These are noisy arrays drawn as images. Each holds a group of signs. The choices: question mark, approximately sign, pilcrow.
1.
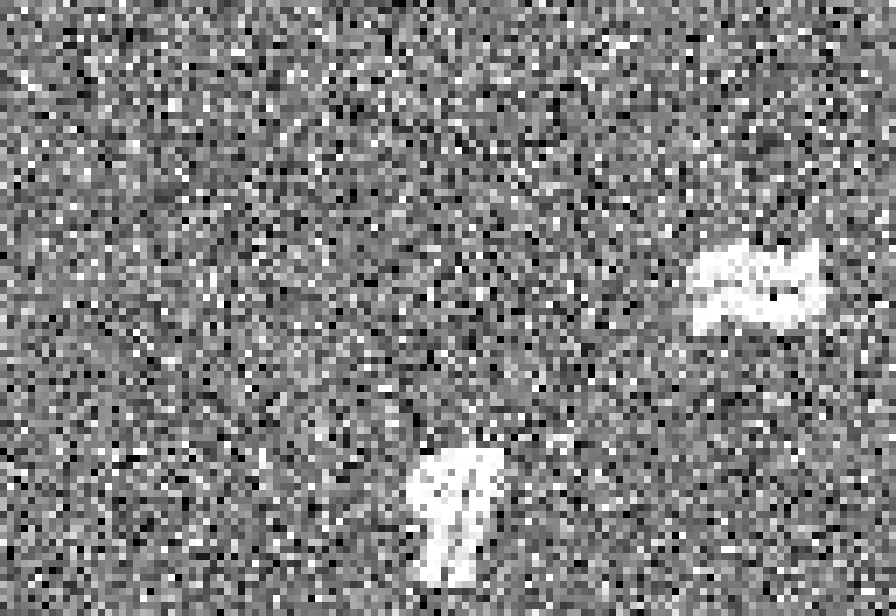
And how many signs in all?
2
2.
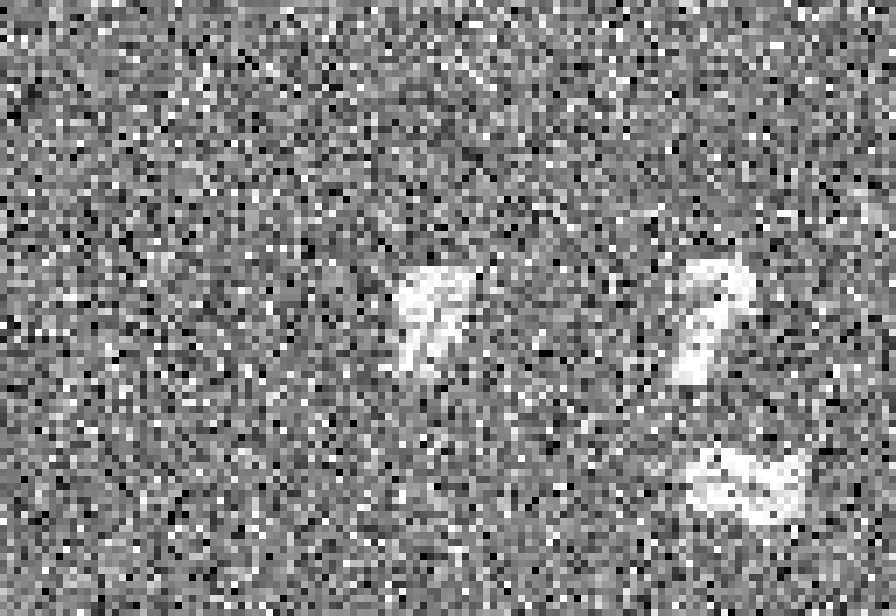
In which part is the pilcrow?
centre
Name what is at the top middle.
nothing
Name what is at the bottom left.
nothing
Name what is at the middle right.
question mark
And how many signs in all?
3
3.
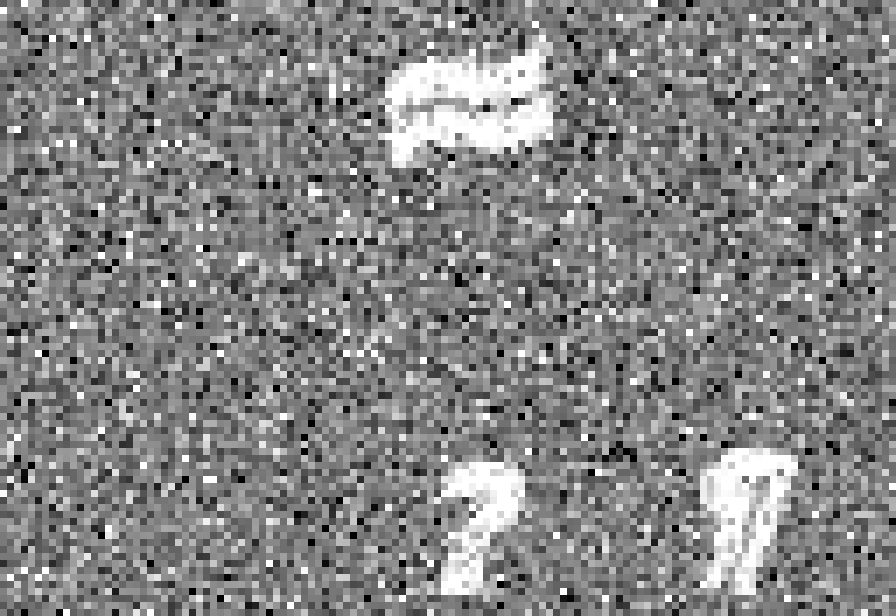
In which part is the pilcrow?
bottom right
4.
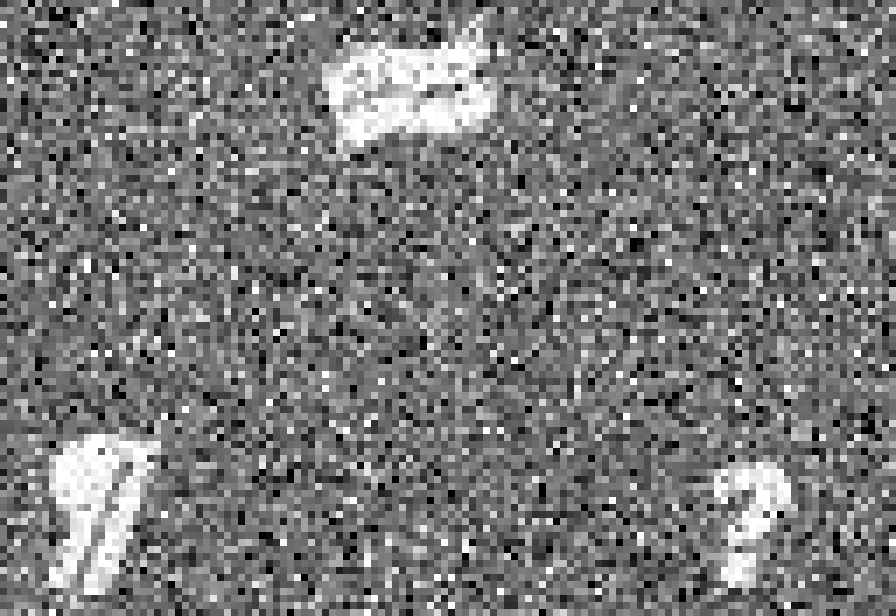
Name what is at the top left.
nothing
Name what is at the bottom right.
question mark
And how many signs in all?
3
